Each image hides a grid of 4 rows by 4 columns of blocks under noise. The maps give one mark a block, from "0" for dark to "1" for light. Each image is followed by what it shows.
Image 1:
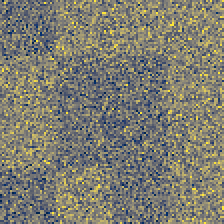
0 1 1 1
1 0 0 1
1 0 0 1
0 1 0 1
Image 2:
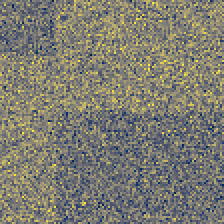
0 1 1 1
1 1 1 1
1 0 0 0
1 0 0 0
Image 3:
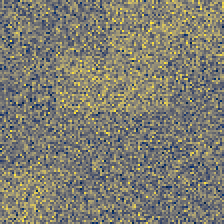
0 0 1 1
0 1 1 0
0 0 0 0
1 0 0 0
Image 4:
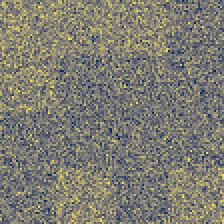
1 1 1 0
1 0 0 0
0 0 0 0
0 1 0 1
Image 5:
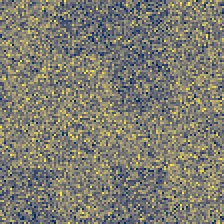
1 0 0 1
1 1 0 1
1 1 1 1
0 1 0 1
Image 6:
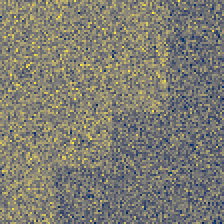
1 1 1 0
1 1 1 0
1 1 0 0
1 0 0 0
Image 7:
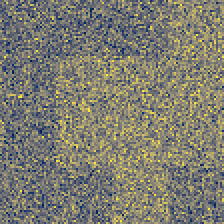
0 0 0 1
0 1 1 1
0 1 1 1
0 0 1 0
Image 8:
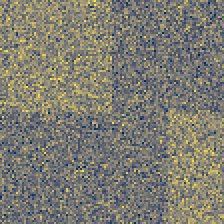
1 1 0 0
1 1 0 0
0 0 0 1
0 0 0 1
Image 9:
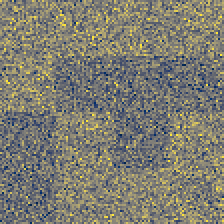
1 1 1 1
1 0 0 0
0 1 0 1
0 1 1 1
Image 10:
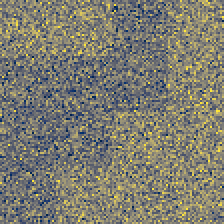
1 1 0 1
0 0 0 1
0 0 1 1
0 1 1 1
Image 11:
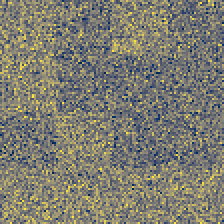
1 0 1 0
1 0 0 0
0 1 0 0
1 1 1 1
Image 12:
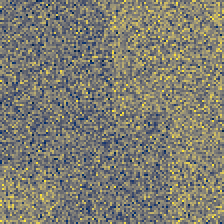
0 0 1 1
0 0 1 1
0 0 0 1
1 0 0 1
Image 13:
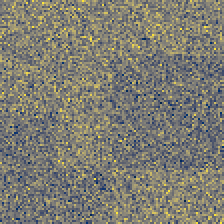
1 1 1 1
1 1 0 0
0 1 0 0
0 0 1 1
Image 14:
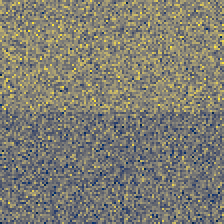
1 1 1 1
1 1 1 1
0 0 0 0
0 0 0 0
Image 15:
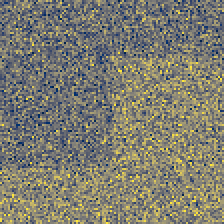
0 0 0 0
0 0 1 1
0 0 1 1
1 1 1 1
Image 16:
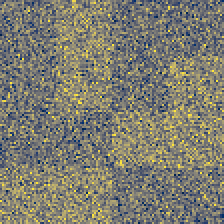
0 1 0 0
0 1 0 1
0 0 1 1
1 1 0 0
